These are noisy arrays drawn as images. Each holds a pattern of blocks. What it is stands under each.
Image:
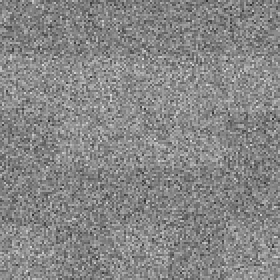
left and right mirror each other
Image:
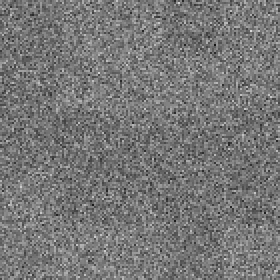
no symmetry
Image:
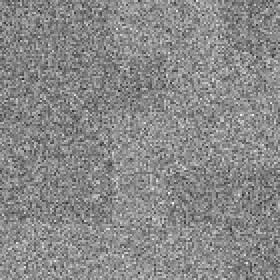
no symmetry
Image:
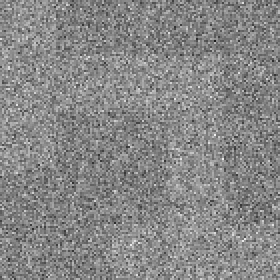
mirrored about the diagonal from the bottom left
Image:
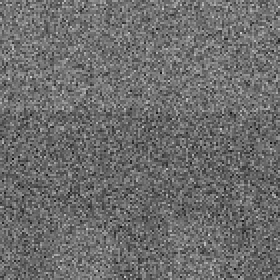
left and right mirror each other
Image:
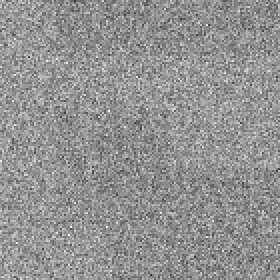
no symmetry
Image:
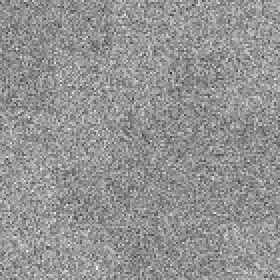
mirrored about the diagonal from the top left
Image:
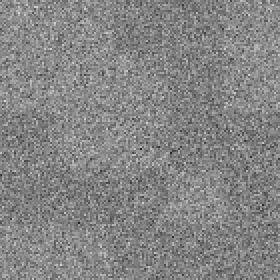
mirrored about the diagonal from the top left
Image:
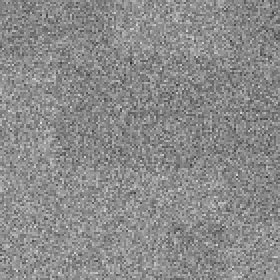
no symmetry
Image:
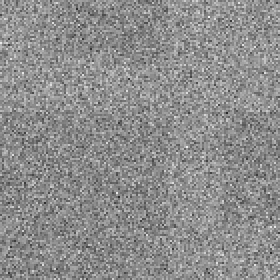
mirrored about the diagonal from the bottom left
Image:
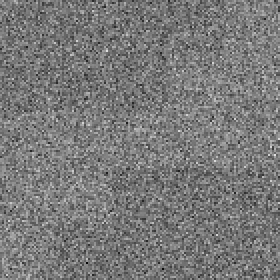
the same after a half turn
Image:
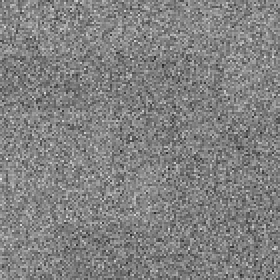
no symmetry
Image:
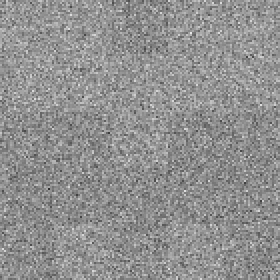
left and right mirror each other
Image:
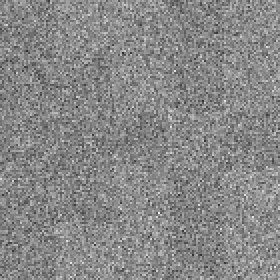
top and bottom mirror each other
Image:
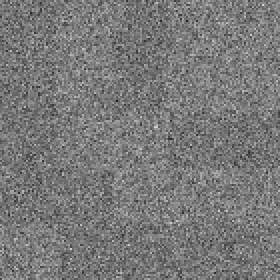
mirrored about the diagonal from the bottom left
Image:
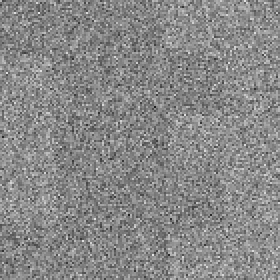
top and bottom mirror each other
